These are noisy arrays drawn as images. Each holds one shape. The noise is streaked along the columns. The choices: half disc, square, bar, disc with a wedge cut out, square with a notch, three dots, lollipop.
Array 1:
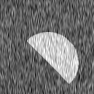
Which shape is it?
half disc
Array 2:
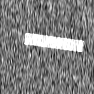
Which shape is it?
bar
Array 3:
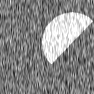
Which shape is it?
half disc
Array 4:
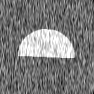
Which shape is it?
half disc
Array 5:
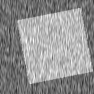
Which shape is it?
square
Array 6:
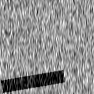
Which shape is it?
bar
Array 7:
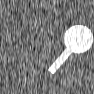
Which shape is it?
lollipop
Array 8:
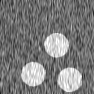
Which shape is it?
three dots
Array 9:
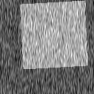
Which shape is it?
square
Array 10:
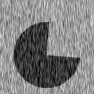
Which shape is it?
disc with a wedge cut out
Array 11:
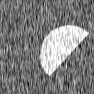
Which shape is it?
half disc
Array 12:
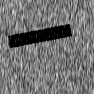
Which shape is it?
bar
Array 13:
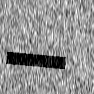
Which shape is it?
bar
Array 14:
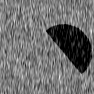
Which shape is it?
half disc
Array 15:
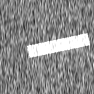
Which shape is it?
bar
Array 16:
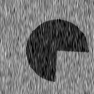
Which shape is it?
disc with a wedge cut out
